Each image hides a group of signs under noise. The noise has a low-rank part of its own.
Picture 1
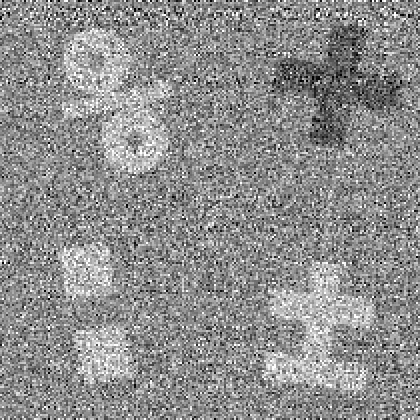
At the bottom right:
plus-minus sign
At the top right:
plus sign
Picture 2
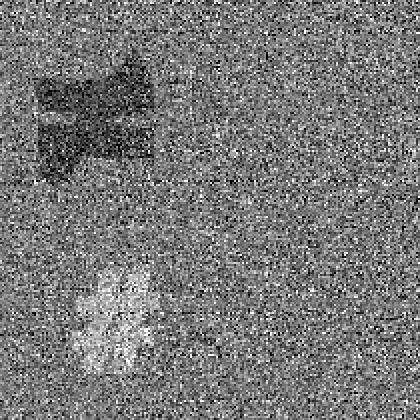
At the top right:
nothing
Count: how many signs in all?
2
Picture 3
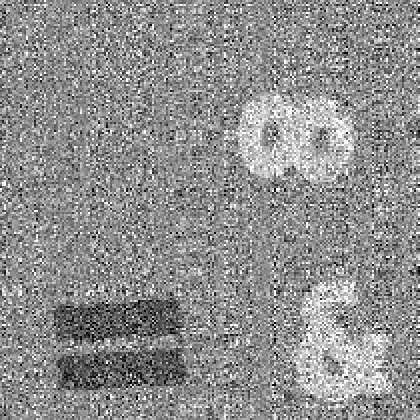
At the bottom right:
ampersand
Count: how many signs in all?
3
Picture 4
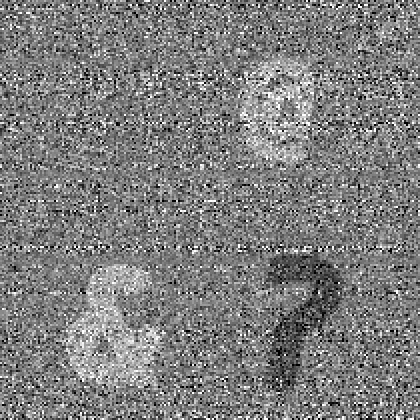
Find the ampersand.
bottom left
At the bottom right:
question mark
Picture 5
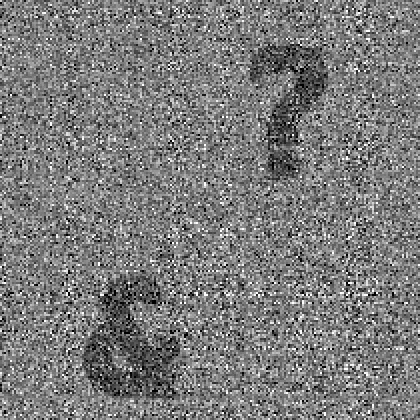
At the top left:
nothing
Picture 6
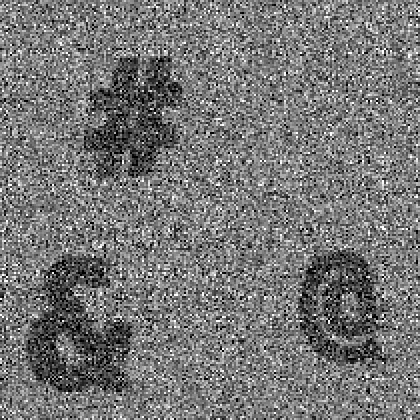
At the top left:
hash sign
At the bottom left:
ampersand
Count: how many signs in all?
3
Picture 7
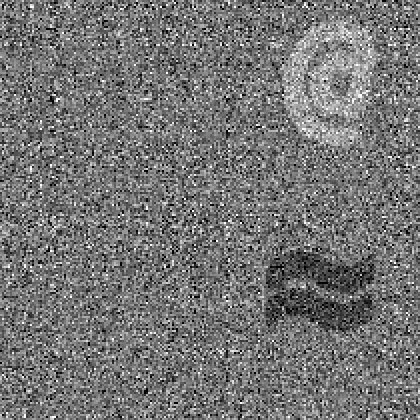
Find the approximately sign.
bottom right
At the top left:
nothing
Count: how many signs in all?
2
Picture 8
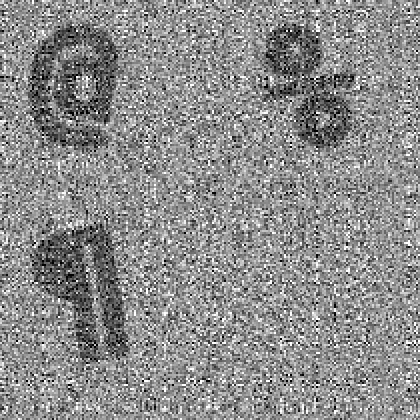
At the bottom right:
nothing
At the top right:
percent sign
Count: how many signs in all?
3
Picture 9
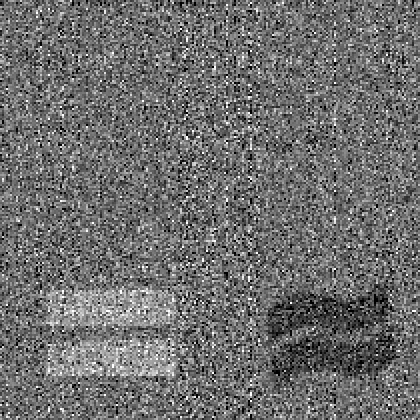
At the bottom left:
equals sign
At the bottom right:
approximately sign
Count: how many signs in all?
2
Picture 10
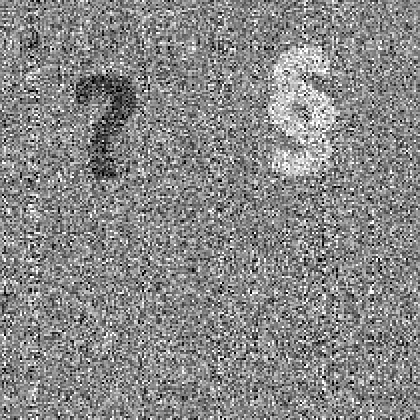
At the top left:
question mark
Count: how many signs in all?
2
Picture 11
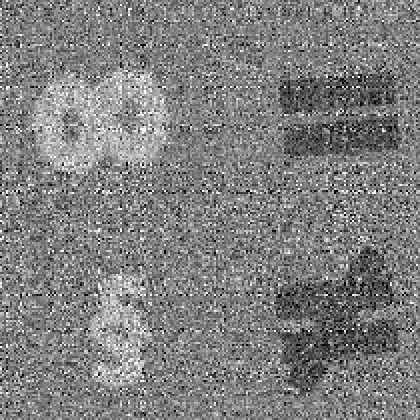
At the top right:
equals sign
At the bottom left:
section sign
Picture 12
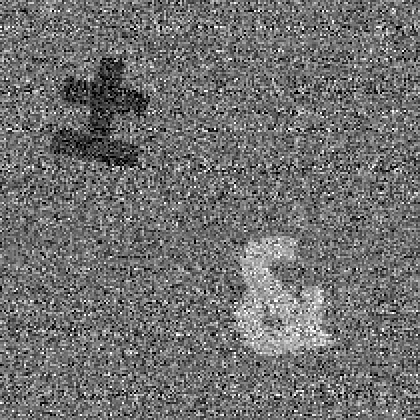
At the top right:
nothing
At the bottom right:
ampersand
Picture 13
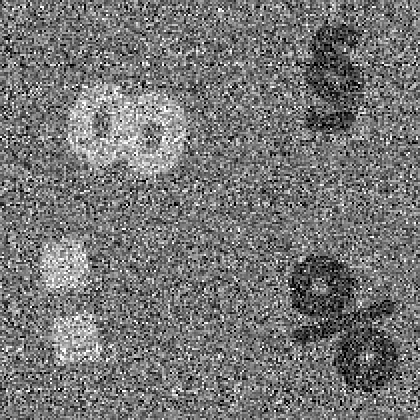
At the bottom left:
colon
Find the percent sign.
bottom right
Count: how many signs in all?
4
